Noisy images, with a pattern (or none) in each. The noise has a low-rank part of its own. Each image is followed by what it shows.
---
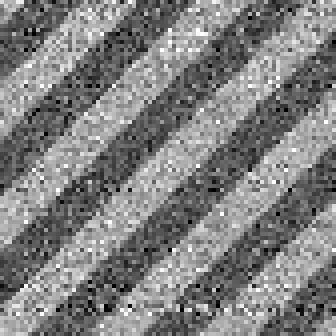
diagonal stripes
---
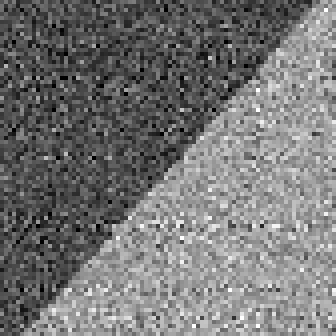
a sharp edge
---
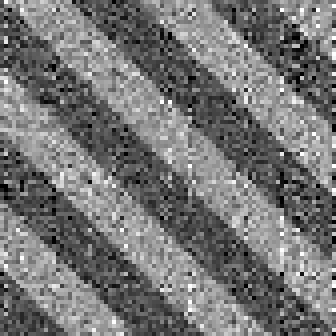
diagonal stripes
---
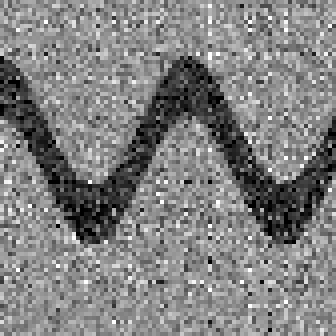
a wavy band
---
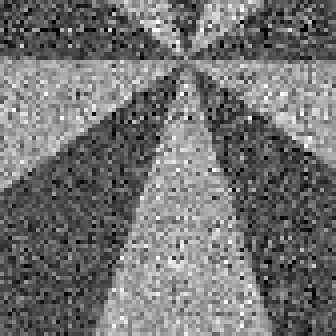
spokes from one point
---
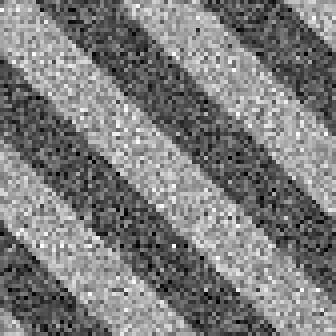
diagonal stripes
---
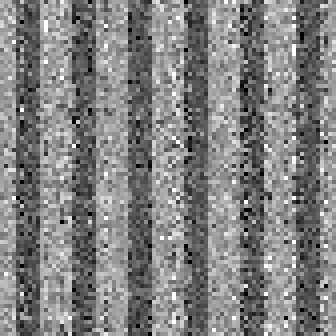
vertical stripes
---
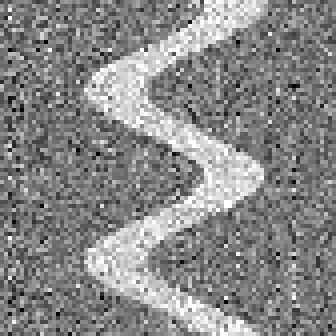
a wavy band
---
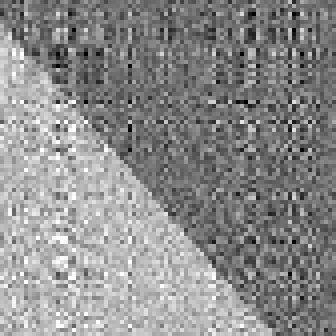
a sharp edge
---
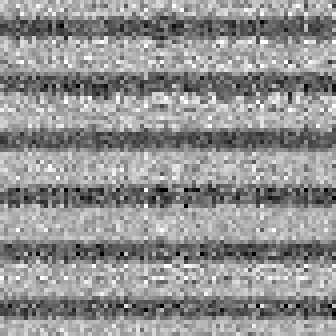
horizontal stripes
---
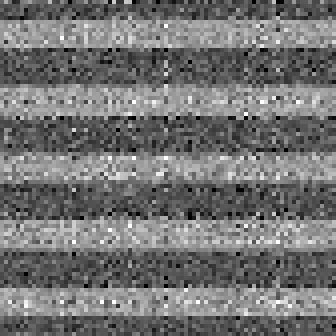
horizontal stripes
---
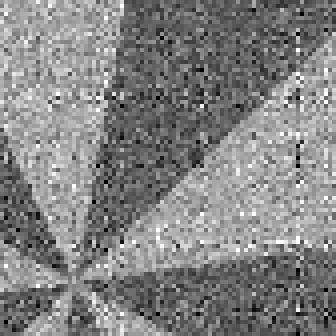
spokes from one point
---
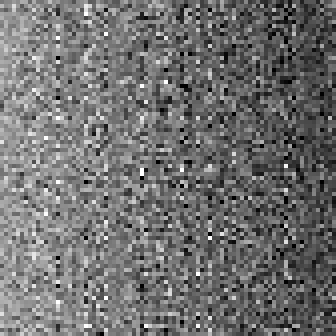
a smooth slope
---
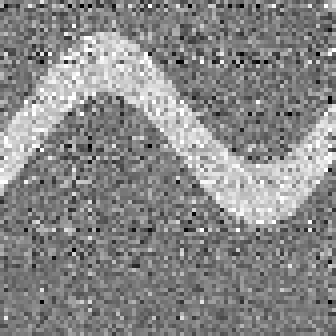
a wavy band
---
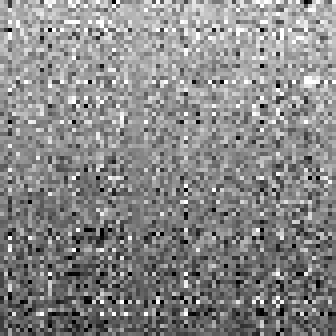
a smooth slope
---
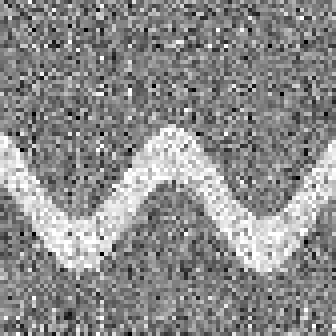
a wavy band
